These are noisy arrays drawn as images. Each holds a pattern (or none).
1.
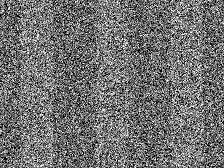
vertical stripes
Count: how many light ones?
3
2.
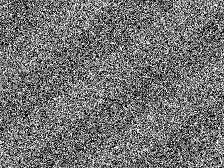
diagonal stripes
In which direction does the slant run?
bottom left to top right
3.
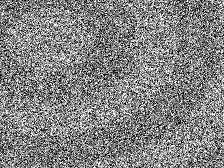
rings round one point
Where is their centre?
top left
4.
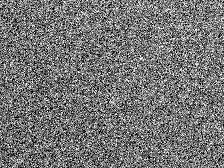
a smooth slope
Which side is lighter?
top right
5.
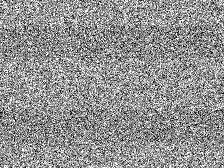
horizontal stripes
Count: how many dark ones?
2
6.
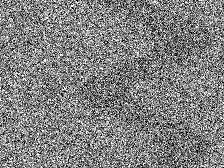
a wavy band
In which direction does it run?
top to bottom
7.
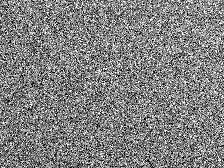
a smooth slope
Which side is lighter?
top right
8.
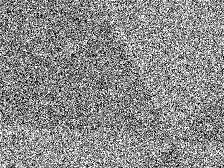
spokes from one point
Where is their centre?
bottom right
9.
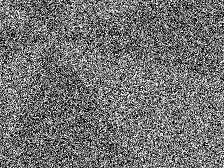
spokes from one point
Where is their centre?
top left
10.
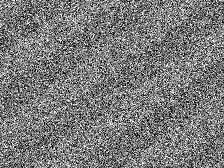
diagonal stripes
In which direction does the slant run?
bottom left to top right
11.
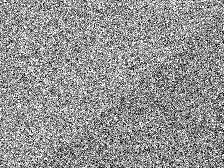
a sharp edge
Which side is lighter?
top left
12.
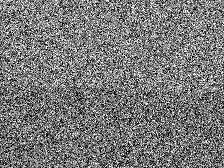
a sharp edge
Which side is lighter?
top
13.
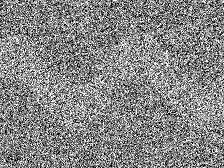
a wavy band
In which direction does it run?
left to right
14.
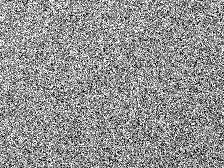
a smooth slope
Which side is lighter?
top left
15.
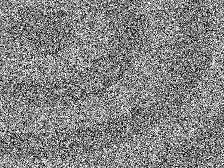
rings round one point
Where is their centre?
top left
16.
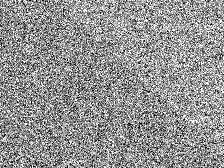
a sharp edge
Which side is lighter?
top right
